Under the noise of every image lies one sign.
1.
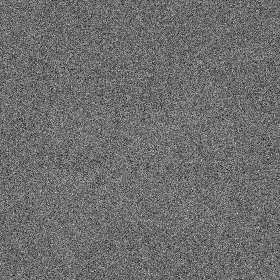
not-equal sign
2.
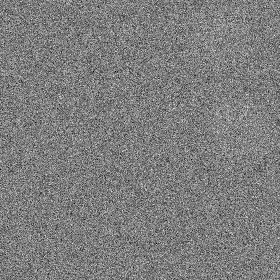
colon
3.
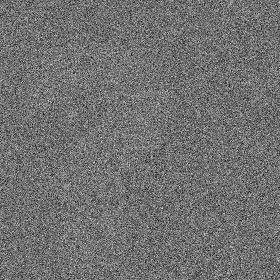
question mark
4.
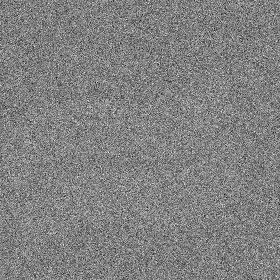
approximately sign
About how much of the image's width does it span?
nearly all
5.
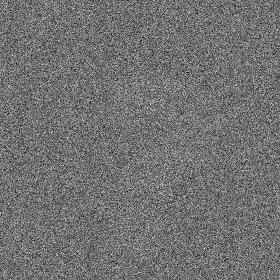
question mark
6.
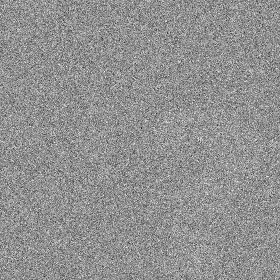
question mark
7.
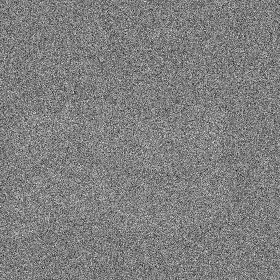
approximately sign
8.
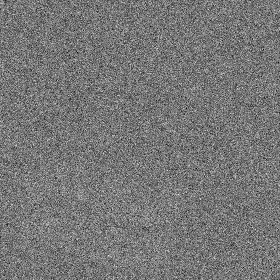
approximately sign
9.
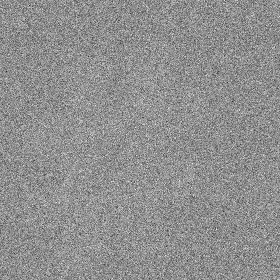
hash sign
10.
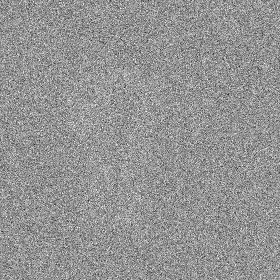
pilcrow
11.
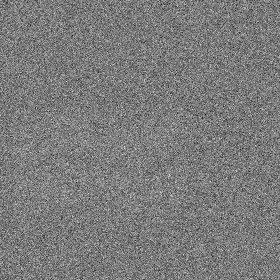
approximately sign
